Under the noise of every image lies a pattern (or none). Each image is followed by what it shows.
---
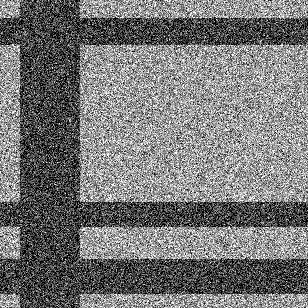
bands of rows crossing bands of columns
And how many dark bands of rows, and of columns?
3 and 1
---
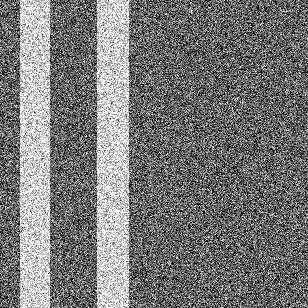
bands of columns
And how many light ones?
2
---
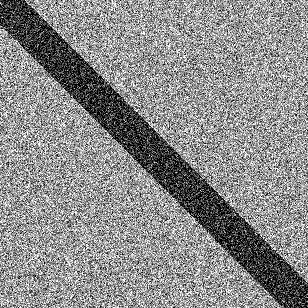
a diagonal band
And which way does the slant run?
top left to bottom right
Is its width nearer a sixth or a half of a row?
a sixth
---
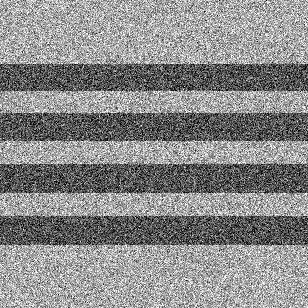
bands of rows
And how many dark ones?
4
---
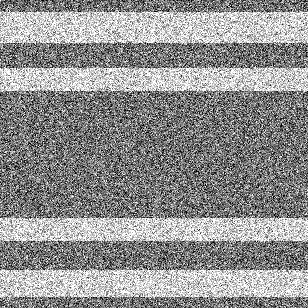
bands of rows
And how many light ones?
4
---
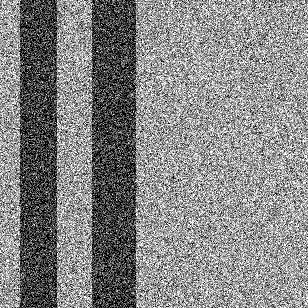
bands of columns
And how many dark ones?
2
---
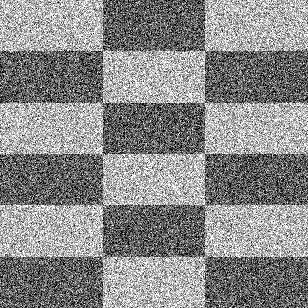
a checkerboard
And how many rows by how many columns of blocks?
6 by 3
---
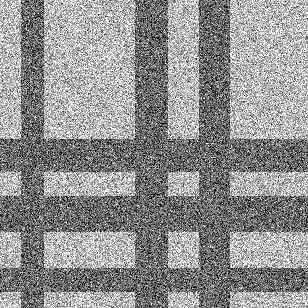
bands of rows crossing bands of columns
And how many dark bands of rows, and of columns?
3 and 3
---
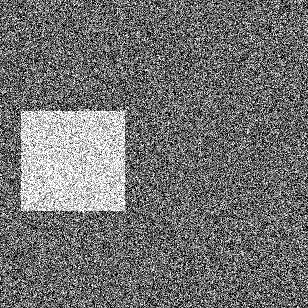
one block
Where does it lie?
middle left
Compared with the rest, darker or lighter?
lighter
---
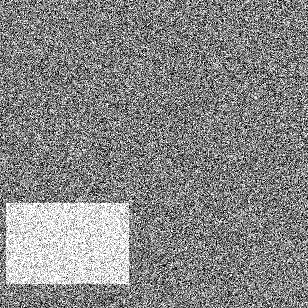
one block
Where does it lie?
bottom left
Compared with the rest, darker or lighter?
lighter
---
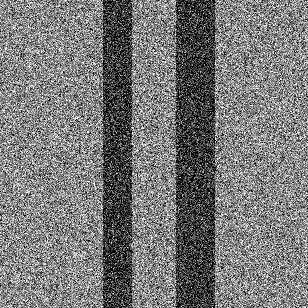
bands of columns
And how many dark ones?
2
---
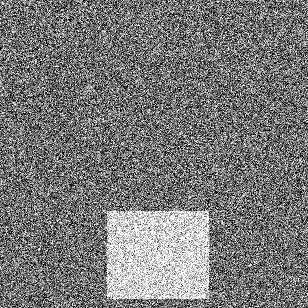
one block
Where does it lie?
bottom middle
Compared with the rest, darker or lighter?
lighter
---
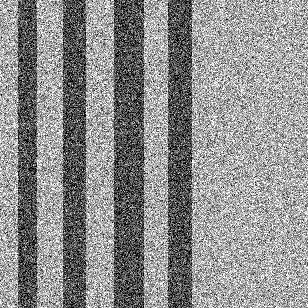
bands of columns
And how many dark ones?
4
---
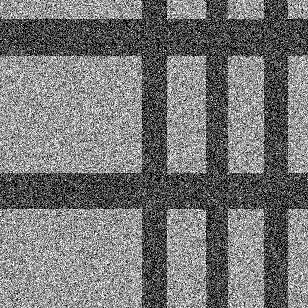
bands of rows crossing bands of columns
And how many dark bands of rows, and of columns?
2 and 3
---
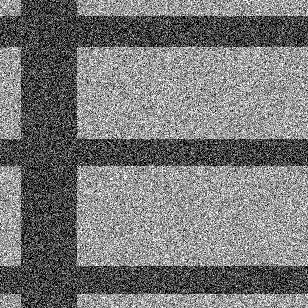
bands of rows crossing bands of columns
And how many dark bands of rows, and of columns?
3 and 1
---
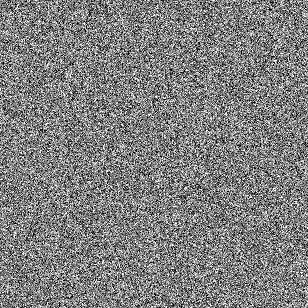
only noise
